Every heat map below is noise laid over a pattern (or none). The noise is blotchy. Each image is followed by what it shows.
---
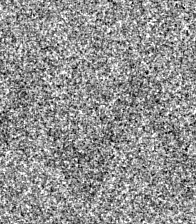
a wavy band
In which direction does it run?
left to right
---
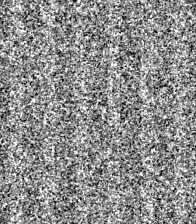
vertical stripes
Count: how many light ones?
6
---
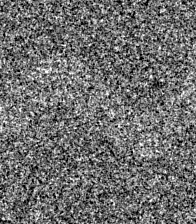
a wavy band
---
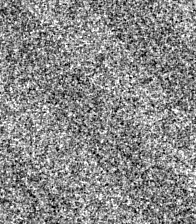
diagonal stripes
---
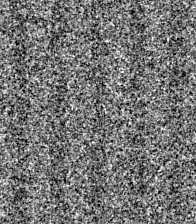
vertical stripes
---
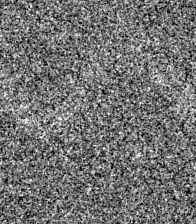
a wavy band
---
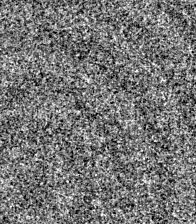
rings round one point
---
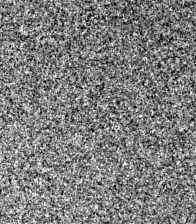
a smooth slope
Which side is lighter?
bottom left
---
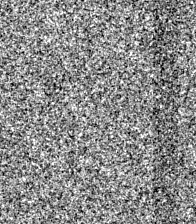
one vertical stripe
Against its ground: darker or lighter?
darker
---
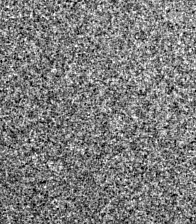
a smooth slope
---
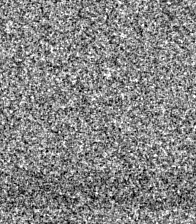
one horizontal stripe
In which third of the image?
bottom
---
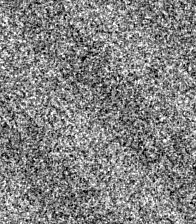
diagonal stripes
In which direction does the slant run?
top left to bottom right
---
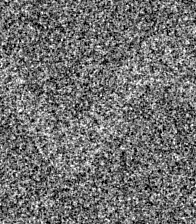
a wavy band
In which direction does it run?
left to right
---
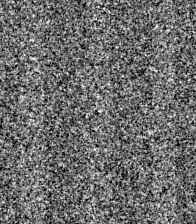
vertical stripes
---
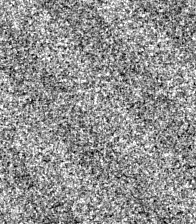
diagonal stripes
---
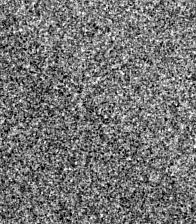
a sharp edge
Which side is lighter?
top right
